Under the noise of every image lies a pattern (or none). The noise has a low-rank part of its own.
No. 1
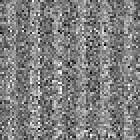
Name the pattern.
vertical stripes
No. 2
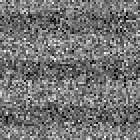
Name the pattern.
horizontal stripes
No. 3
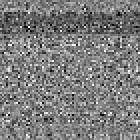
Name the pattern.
one horizontal stripe
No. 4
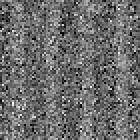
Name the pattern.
vertical stripes
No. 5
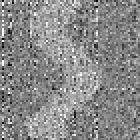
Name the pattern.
a wavy band
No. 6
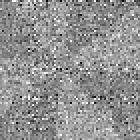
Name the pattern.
spokes from one point
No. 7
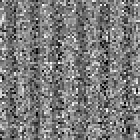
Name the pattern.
vertical stripes
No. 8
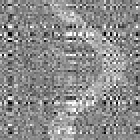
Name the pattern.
a wavy band
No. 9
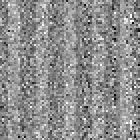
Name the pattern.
vertical stripes
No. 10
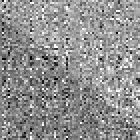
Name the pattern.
a sharp edge
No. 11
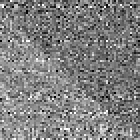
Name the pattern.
a sharp edge
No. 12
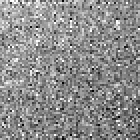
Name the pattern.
a smooth slope
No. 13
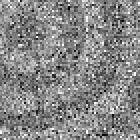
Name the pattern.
rings round one point
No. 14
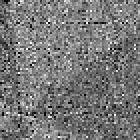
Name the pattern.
spokes from one point
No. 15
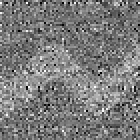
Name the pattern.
a wavy band
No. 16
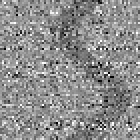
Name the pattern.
a wavy band
